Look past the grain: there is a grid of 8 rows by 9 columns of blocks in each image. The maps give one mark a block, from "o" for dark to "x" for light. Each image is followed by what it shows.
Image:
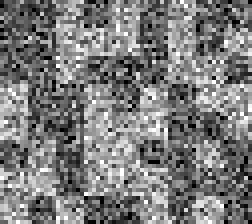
o o x o x o x o o
o o x x x o x o x
o o x o o o x x o
x o o x o x o x x
x o o x x x o o x
o x o x x o o x o
x x o x x x o o o
x o x o o x o x o
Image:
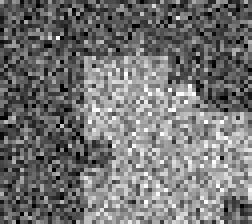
o o o o o o o o o
o o o o o o o o o
o o o x x x o o o
o o o x x x x o o
o o o x x x x x x
o o o o x x x x x
o o o x x x x x x
o o o x x x x x o
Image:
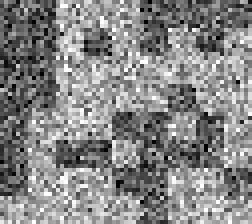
o o x x x o o o o
o o x o x o x o x
o o x x x x x x x
o o x x x x o x x
o x x x o o x o x
o x o o x o o o x
o x x x o o x x o
x x x x x o x x x
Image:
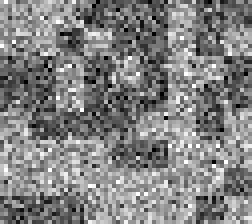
x x x o o o x o o
x x o x o o x o x
o o x o x o x x o
o o x o o o x o o
x o o o o x x o x
x x x x o o x x x
x x x x x x x x o
o o o x x x x o x
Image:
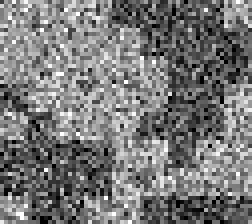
x x x x o o o o x
x x x x x o o o o
x x x x x x o o o
o x x x x x o o x
x o x x x o o o x
o o o o x x o x x
o o o o x x x x x
x o o x x o o o o
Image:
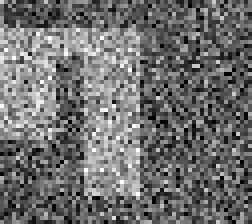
o o o o o o o o o
x x x x x o o o o
x x o x x o o o o
x x o x x o o o o
x x o x x o o o o
o o o x x o o o o
o o o x x o o o o
o o o o o o o o o
